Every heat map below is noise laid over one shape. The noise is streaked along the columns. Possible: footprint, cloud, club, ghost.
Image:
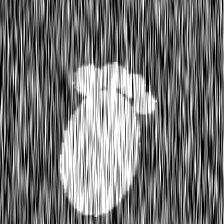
light footprint
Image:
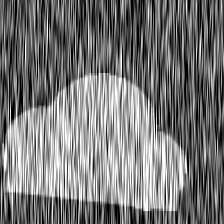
light cloud
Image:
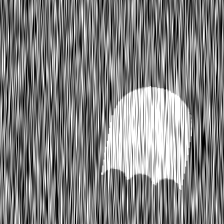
light ghost
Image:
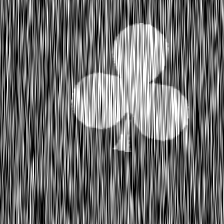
light club
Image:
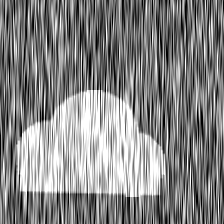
light cloud
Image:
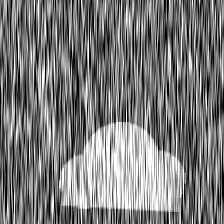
light cloud
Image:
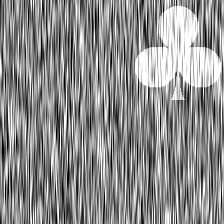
light club, top right
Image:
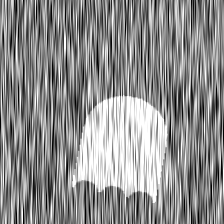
light ghost
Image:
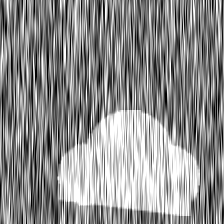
light cloud
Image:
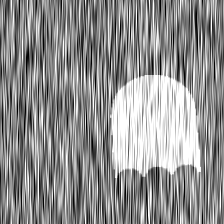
light ghost
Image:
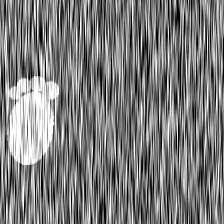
light footprint, middle left
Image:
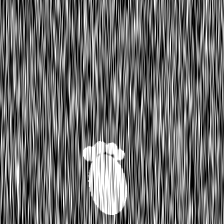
light footprint, bottom middle
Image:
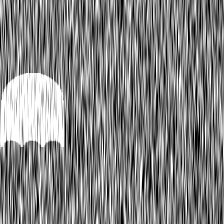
light ghost, middle left
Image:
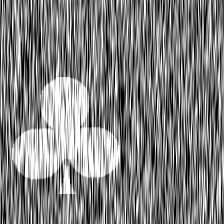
light club
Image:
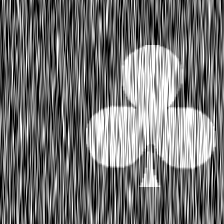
light club
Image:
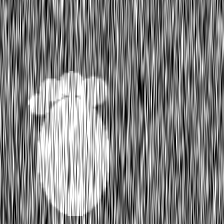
light footprint
